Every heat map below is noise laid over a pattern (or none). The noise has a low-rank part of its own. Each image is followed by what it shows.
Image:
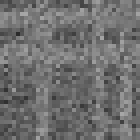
bands of rows crossing bands of columns
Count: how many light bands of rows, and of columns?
2 and 3
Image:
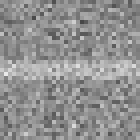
one band of rows
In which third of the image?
middle
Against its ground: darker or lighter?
lighter
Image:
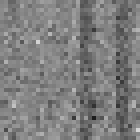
bands of columns
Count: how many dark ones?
2
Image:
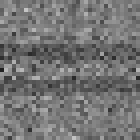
bands of rows
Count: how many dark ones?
2
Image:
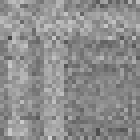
bands of rows crossing bands of columns
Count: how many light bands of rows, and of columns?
1 and 2
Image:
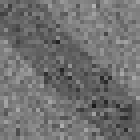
a diagonal band
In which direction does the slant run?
top left to bottom right
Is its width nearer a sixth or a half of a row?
a half
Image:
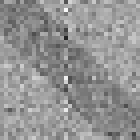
a diagonal band
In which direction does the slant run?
top left to bottom right
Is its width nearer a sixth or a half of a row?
a half
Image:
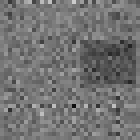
one block
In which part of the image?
middle right
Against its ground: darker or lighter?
darker
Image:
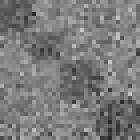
blocks along the diagonal
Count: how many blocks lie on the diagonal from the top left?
4
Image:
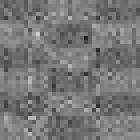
a checkerboard
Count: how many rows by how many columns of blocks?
6 by 3
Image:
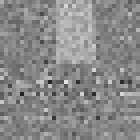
one block
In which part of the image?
top middle
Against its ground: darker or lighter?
lighter
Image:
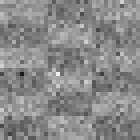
a checkerboard
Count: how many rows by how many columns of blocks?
6 by 3
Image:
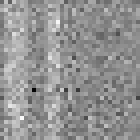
bands of columns
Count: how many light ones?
2
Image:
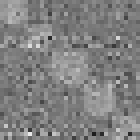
blocks along the diagonal
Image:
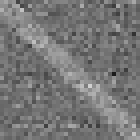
a diagonal band
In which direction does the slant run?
top left to bottom right
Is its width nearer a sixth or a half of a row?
a sixth
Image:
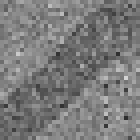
a diagonal band
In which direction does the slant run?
bottom left to top right
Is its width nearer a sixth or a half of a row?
a half
